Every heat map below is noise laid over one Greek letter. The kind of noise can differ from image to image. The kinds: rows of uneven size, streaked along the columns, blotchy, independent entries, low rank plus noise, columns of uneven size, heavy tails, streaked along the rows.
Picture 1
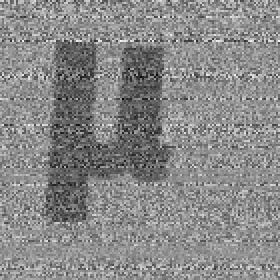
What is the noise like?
rows of uneven size
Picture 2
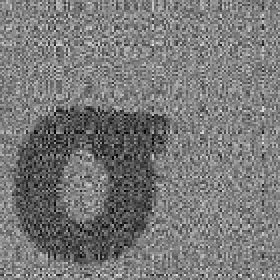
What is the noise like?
low rank plus noise
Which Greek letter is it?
sigma
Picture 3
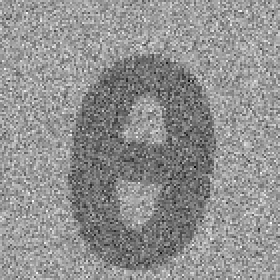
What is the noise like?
independent entries
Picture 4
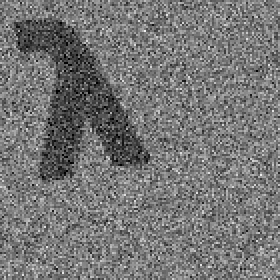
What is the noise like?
independent entries
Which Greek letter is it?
lambda
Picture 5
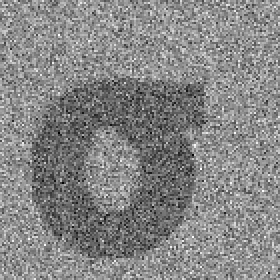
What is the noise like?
independent entries
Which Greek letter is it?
sigma
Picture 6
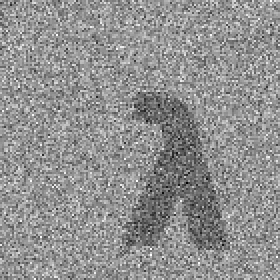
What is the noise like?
independent entries
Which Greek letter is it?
lambda
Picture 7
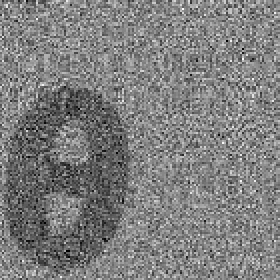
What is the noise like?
low rank plus noise
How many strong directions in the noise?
three or four
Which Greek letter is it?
theta
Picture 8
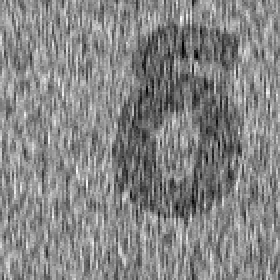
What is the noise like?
streaked along the columns
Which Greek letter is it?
delta
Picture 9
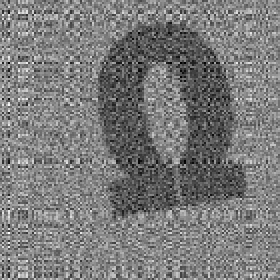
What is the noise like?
low rank plus noise
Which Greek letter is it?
omega
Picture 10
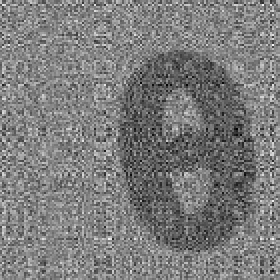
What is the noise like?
low rank plus noise
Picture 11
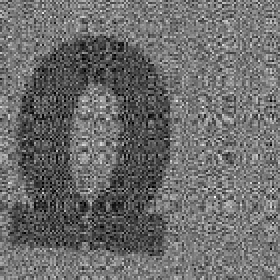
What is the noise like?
low rank plus noise
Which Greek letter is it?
omega
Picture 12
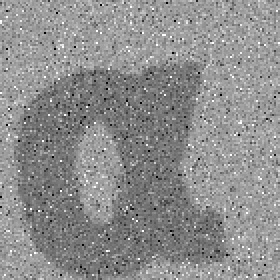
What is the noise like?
heavy tails
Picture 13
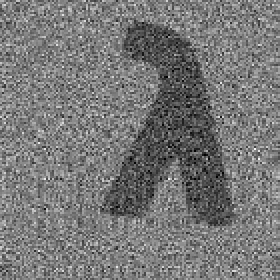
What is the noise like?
low rank plus noise
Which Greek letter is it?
lambda
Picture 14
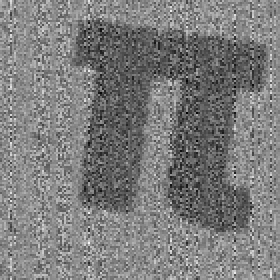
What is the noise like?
columns of uneven size
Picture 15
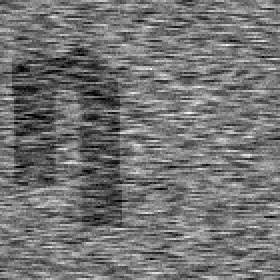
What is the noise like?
streaked along the rows
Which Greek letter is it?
eta
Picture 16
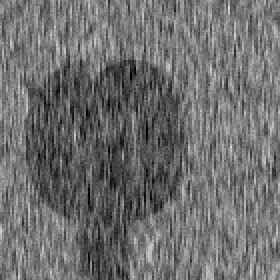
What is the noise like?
streaked along the columns
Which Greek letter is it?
phi
